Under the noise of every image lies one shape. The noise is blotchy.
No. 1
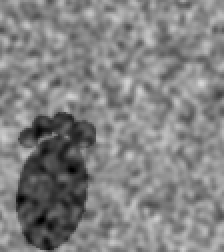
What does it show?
dark footprint
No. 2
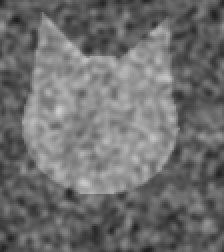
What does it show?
light cat's head
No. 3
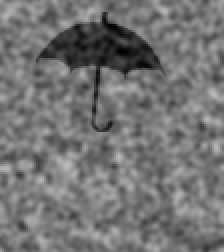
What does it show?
dark umbrella
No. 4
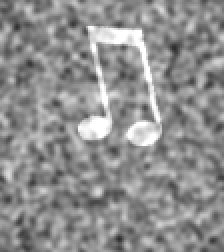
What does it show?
light pair of musical notes
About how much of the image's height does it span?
half
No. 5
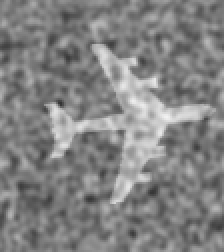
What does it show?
light airplane
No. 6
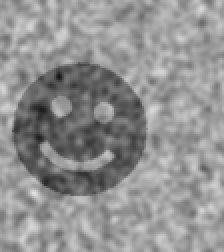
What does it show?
dark smiling face
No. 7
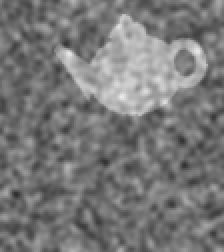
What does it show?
light teapot
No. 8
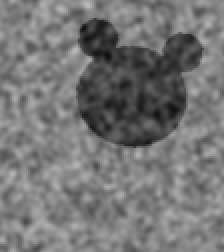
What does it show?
dark bear's head
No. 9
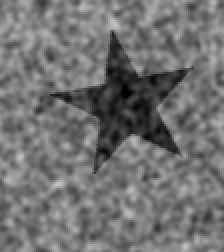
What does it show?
dark star
